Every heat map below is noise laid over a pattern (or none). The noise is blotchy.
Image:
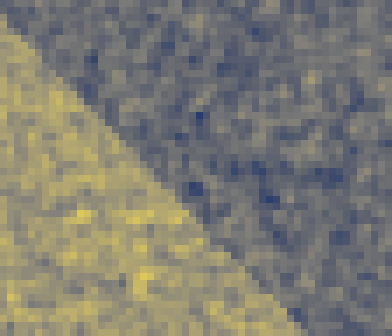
a sharp edge
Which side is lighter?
bottom left
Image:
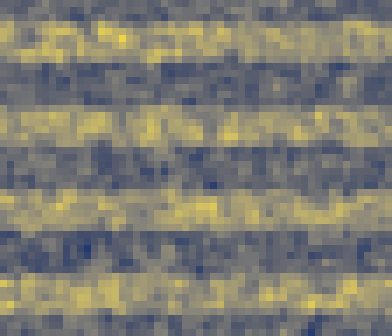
horizontal stripes
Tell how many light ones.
4
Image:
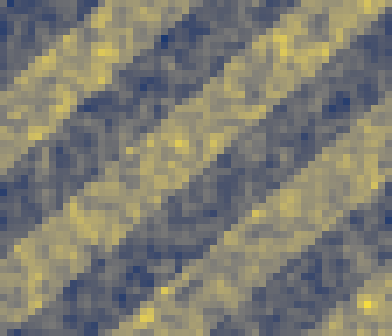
diagonal stripes
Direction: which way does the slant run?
bottom left to top right
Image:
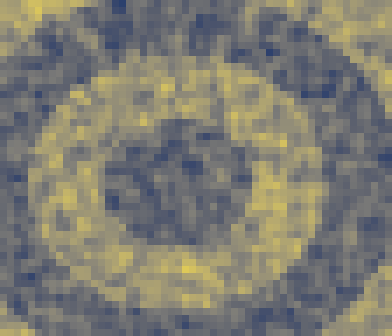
rings round one point
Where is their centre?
centre
